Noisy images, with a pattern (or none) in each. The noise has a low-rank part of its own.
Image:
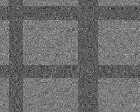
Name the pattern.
bands of rows crossing bands of columns
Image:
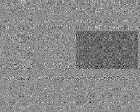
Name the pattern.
one block
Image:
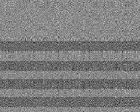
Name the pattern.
bands of rows
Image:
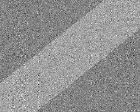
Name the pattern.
a diagonal band
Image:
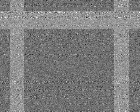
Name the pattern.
bands of rows crossing bands of columns
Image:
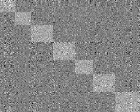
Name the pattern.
blocks along the diagonal
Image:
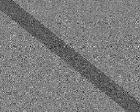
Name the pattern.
a diagonal band
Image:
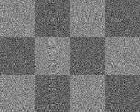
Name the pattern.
a checkerboard
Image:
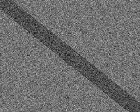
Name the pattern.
a diagonal band
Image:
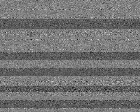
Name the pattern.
bands of rows
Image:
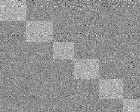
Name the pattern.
blocks along the diagonal
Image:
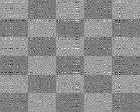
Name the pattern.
a checkerboard
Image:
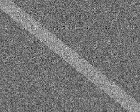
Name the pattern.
a diagonal band
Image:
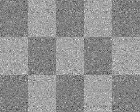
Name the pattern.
a checkerboard
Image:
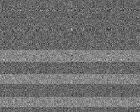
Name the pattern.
bands of rows
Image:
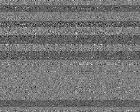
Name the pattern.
bands of rows
